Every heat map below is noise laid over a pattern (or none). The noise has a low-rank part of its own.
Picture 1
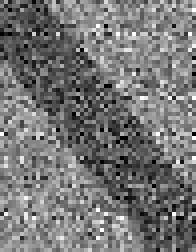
a diagonal band
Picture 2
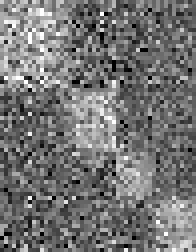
blocks along the diagonal
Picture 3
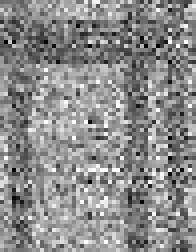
bands of rows crossing bands of columns
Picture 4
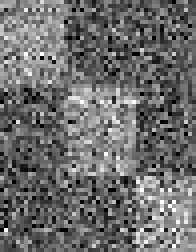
blocks along the diagonal
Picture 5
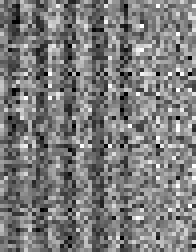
bands of columns
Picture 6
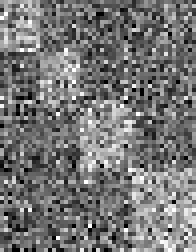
blocks along the diagonal
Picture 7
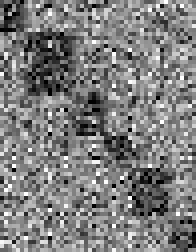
blocks along the diagonal
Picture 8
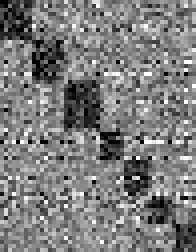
blocks along the diagonal
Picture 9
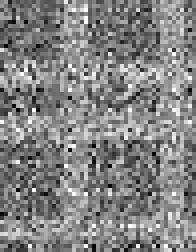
bands of rows crossing bands of columns
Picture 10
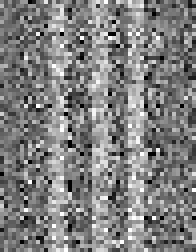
bands of columns
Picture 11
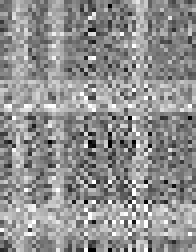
bands of rows crossing bands of columns
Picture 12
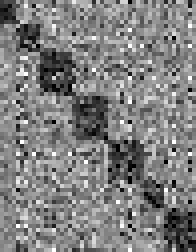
blocks along the diagonal
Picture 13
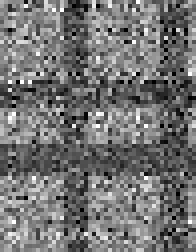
bands of rows crossing bands of columns
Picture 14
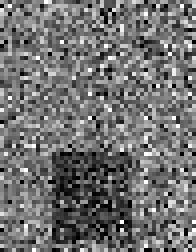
one block
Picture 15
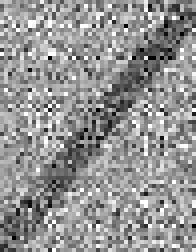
a diagonal band
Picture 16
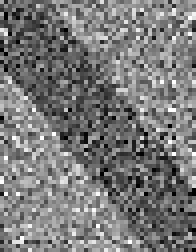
a diagonal band
